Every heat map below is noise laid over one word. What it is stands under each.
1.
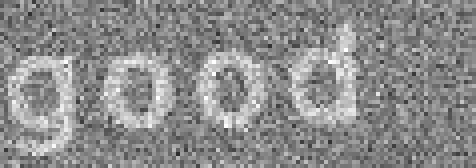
good
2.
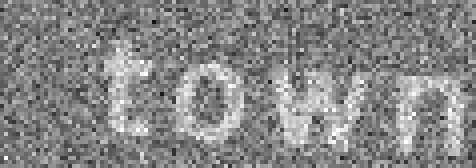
town
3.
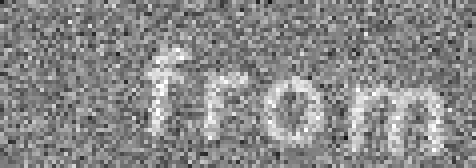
from
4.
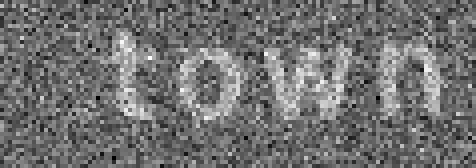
town
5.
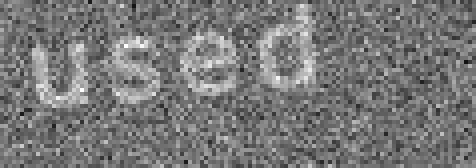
used
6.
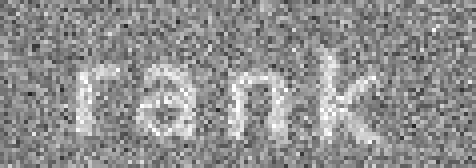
rank
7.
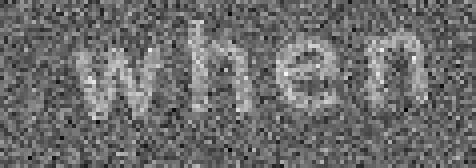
when
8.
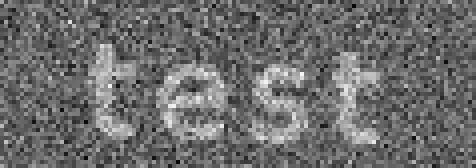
test
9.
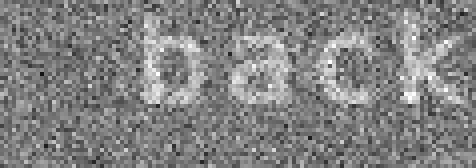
back
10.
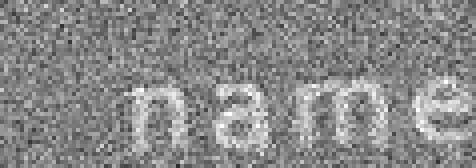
name
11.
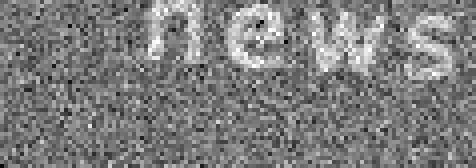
news
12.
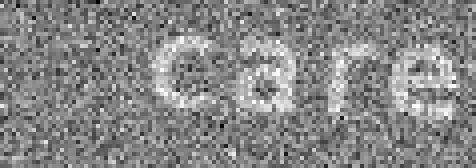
care
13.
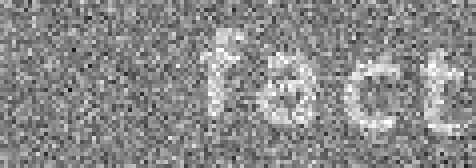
fact
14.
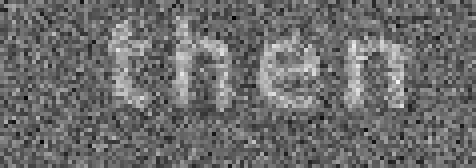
then
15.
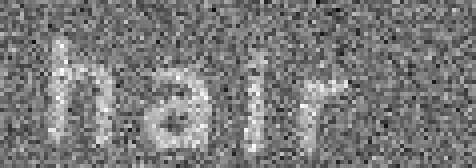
hair
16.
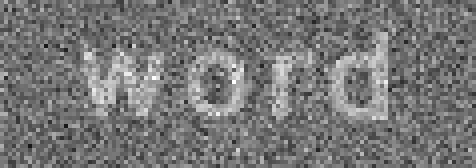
word
